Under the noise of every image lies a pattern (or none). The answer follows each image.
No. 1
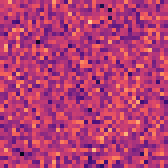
only noise
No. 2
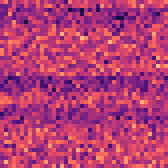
bands of rows
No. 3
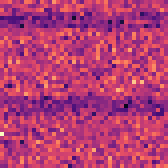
bands of rows
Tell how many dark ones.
2
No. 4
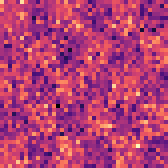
a checkerboard
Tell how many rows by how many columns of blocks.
5 by 6
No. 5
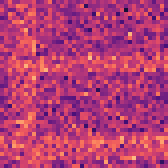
bands of rows crossing bands of columns
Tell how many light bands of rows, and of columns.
2 and 1
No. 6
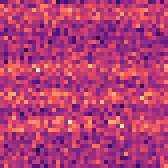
bands of rows
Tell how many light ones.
4
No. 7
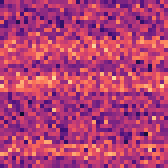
bands of rows
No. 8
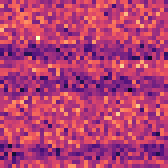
bands of rows
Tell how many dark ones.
3
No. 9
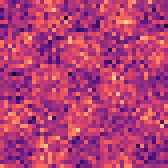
a checkerboard
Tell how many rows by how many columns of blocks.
5 by 5
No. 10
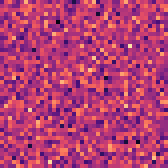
only noise
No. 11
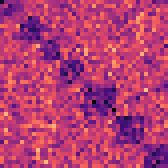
blocks along the diagonal
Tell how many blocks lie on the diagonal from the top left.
7
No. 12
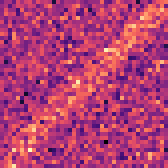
a diagonal band
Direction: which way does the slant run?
bottom left to top right
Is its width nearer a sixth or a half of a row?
a sixth
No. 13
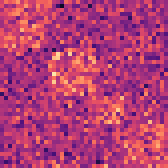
blocks along the diagonal
